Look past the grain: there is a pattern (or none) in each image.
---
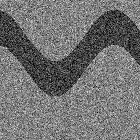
a wavy band
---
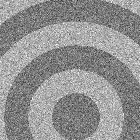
rings round one point
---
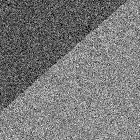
a sharp edge
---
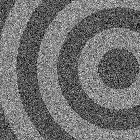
rings round one point
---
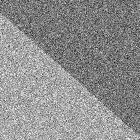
a sharp edge
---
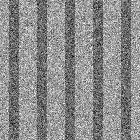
vertical stripes
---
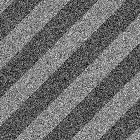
diagonal stripes
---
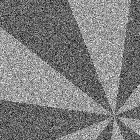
spokes from one point
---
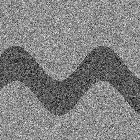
a wavy band
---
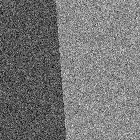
a sharp edge
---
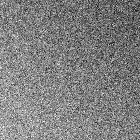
a smooth slope
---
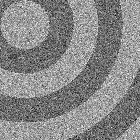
rings round one point
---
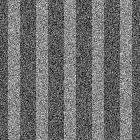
vertical stripes
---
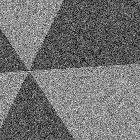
spokes from one point
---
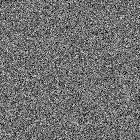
only noise
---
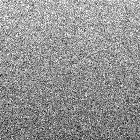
a smooth slope
